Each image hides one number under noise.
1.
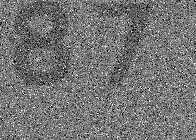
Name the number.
87
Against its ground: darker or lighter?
darker
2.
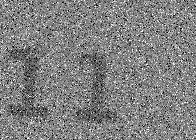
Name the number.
11
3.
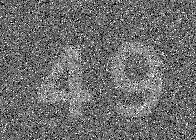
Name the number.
49
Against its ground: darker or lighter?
lighter
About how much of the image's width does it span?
two thirds
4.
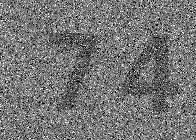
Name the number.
74
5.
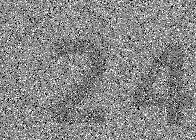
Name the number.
24
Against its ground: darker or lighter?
darker
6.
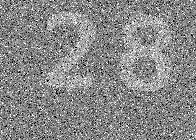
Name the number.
28
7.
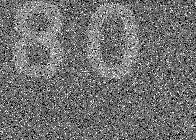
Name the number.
80
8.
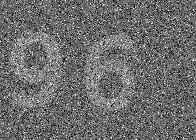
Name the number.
96
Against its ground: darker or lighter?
lighter
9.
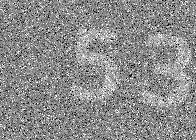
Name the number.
53
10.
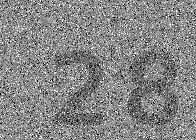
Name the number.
28
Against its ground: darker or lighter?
darker
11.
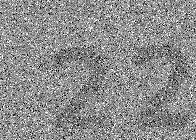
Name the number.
22
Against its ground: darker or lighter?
darker
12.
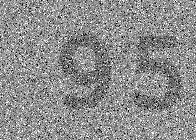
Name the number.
95
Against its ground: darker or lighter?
darker
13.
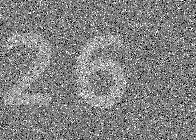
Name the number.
26
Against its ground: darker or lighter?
lighter
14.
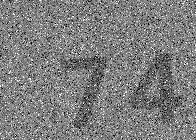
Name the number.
74
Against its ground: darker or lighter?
darker
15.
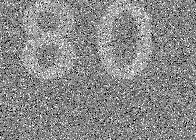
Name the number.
80
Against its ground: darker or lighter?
lighter
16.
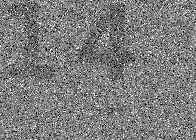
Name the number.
14
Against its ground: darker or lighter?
darker
